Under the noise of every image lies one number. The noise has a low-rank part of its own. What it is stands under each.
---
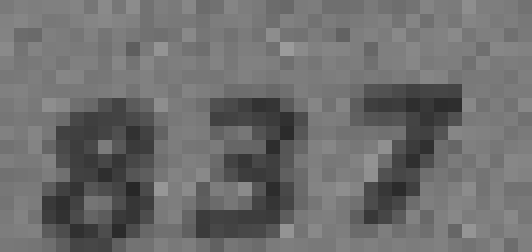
837
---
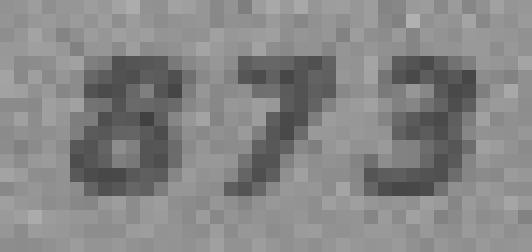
873
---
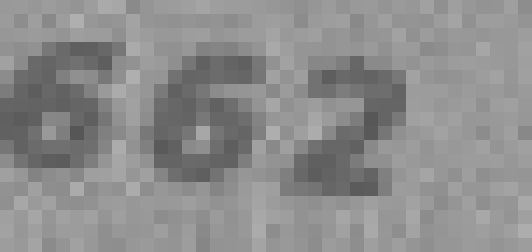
662
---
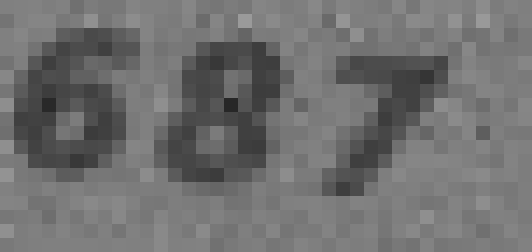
687
